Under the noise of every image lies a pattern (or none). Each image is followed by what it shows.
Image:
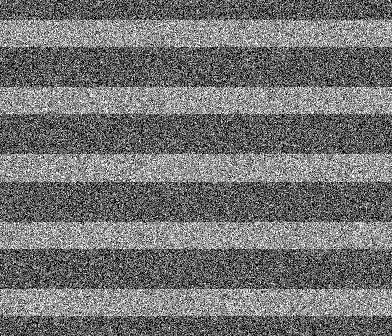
horizontal stripes
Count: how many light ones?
5
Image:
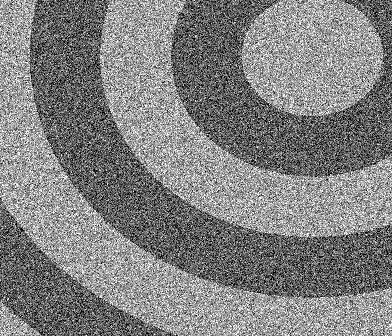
rings round one point
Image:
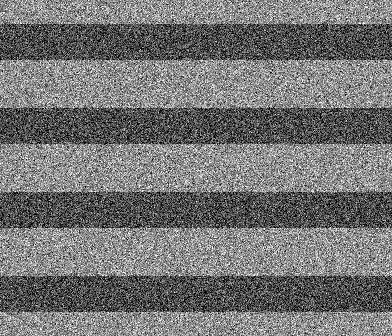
horizontal stripes
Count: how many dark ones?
4
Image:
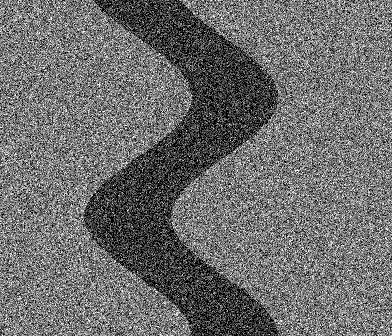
a wavy band
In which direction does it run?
top to bottom
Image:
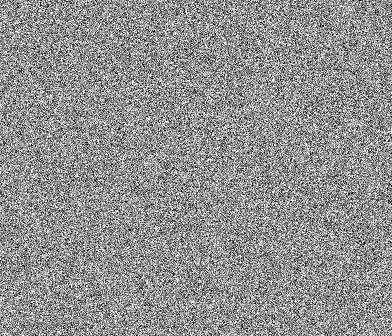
only noise
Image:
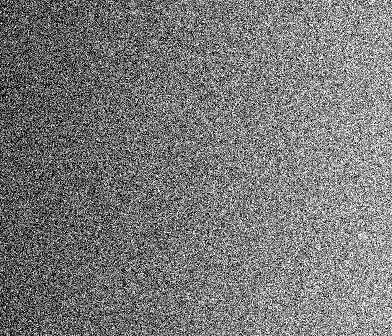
a smooth slope
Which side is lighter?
right
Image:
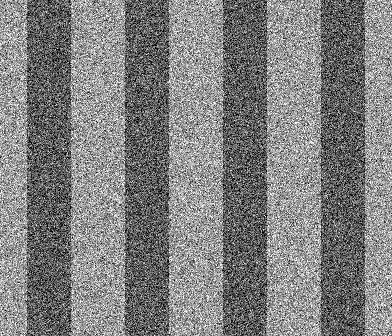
vertical stripes
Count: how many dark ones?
4
